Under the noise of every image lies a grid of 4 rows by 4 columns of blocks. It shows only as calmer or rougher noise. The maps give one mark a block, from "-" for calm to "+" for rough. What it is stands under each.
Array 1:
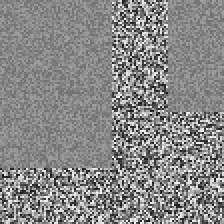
- - + -
- - + -
- - + +
+ + + +
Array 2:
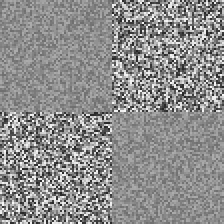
- - + +
- - + +
+ + - -
+ + - -
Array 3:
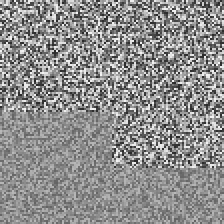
+ + + +
+ + + +
- - + +
- - - -
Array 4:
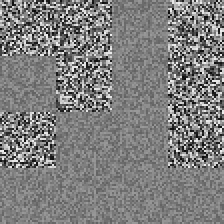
+ + - +
- + - +
+ - - +
- - - -
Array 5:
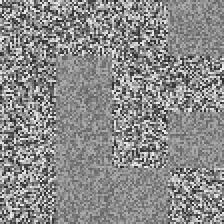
+ + + -
+ - + +
+ - + -
+ - - +
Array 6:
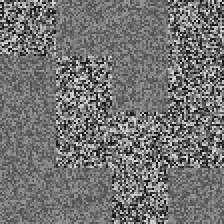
+ - - +
- + - +
- + + +
- - + -
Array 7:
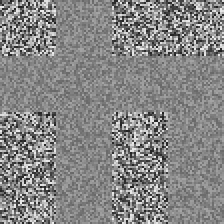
+ - + +
- - - -
+ - + -
+ - + -
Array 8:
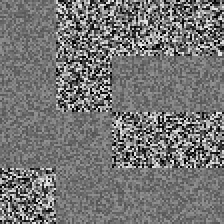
- + + +
- + - -
- - + +
+ - - -
